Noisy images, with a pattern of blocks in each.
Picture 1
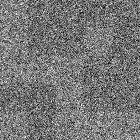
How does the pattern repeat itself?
mirrored about the diagonal from the bottom left
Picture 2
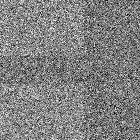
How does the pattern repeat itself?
top and bottom mirror each other
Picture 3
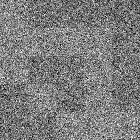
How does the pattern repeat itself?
mirrored about the diagonal from the bottom left
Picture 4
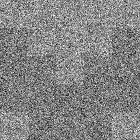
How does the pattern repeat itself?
left and right mirror each other
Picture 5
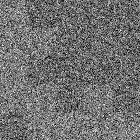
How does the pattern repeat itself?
mirrored about the diagonal from the bottom left
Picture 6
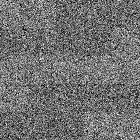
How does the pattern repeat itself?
the same after a half turn
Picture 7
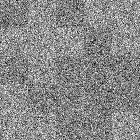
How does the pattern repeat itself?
mirrored about the diagonal from the top left
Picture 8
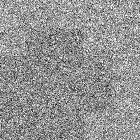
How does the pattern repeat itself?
mirrored about the diagonal from the bottom left
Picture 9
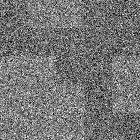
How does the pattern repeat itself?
mirrored about the diagonal from the bottom left
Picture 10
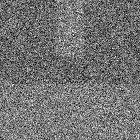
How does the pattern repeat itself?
left and right mirror each other
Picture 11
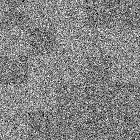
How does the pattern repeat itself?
no symmetry
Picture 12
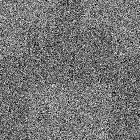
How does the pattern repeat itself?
left and right mirror each other
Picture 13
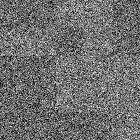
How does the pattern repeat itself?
no symmetry
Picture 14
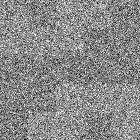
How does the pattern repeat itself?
the same after a half turn
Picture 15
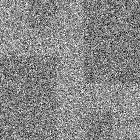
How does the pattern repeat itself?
the same after a half turn
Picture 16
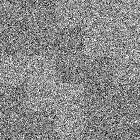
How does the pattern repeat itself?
mirrored about the diagonal from the bottom left
